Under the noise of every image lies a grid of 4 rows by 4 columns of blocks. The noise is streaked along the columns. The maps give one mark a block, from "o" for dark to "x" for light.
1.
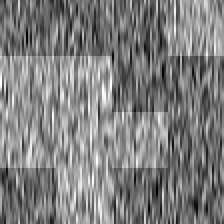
ooox
xxoo
xxxo
oxoo
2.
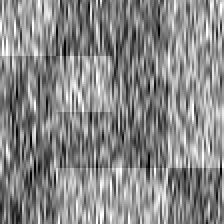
xoox
oxox
ooox
oxxo
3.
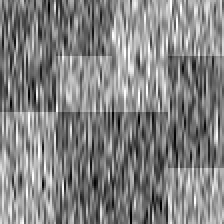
ooxx
oxxo
xooo
xoox
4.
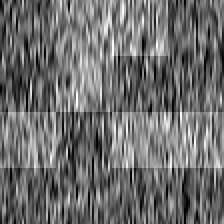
oxxo
oxoo
xoxx
oooo
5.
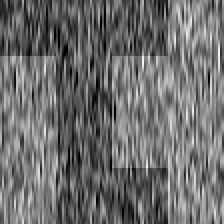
ooox
xoxx
xoxx
xoox
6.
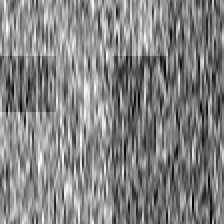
xxxo
oxoo
xxoo
xxoo
